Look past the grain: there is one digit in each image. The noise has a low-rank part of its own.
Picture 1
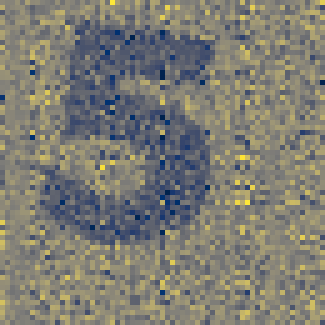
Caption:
dark 5
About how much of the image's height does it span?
two thirds
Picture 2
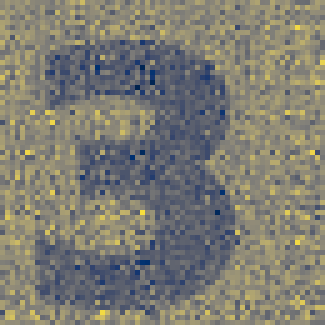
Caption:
dark 3
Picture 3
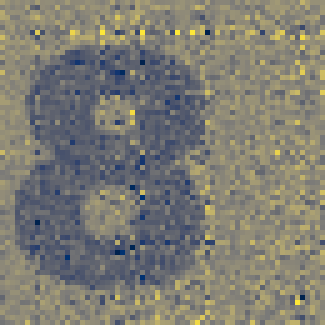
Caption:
dark 8
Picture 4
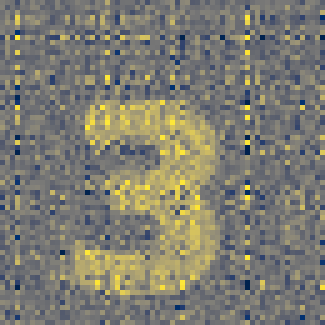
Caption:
light 3
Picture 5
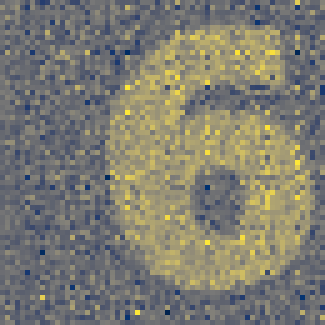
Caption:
light 6
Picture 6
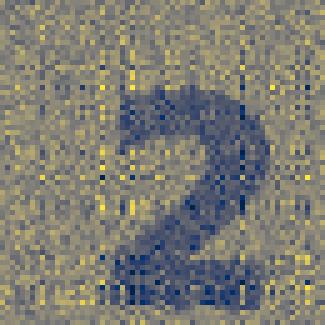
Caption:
dark 2
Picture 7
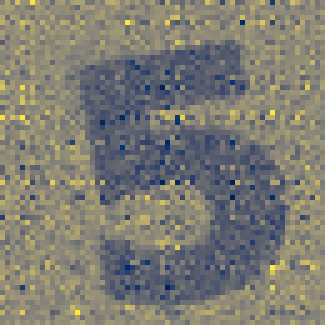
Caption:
dark 5
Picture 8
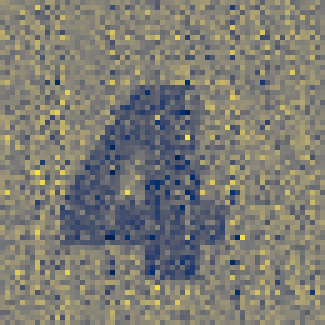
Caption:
dark 4
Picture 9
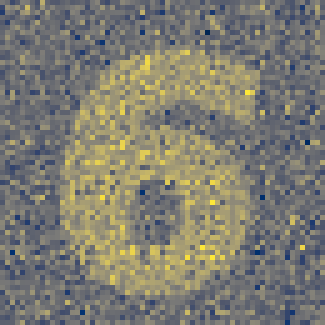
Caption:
light 6
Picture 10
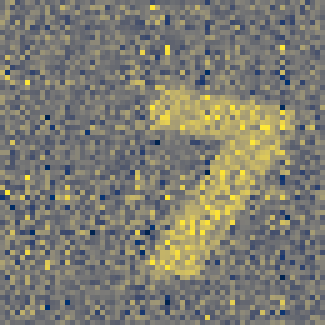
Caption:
light 7
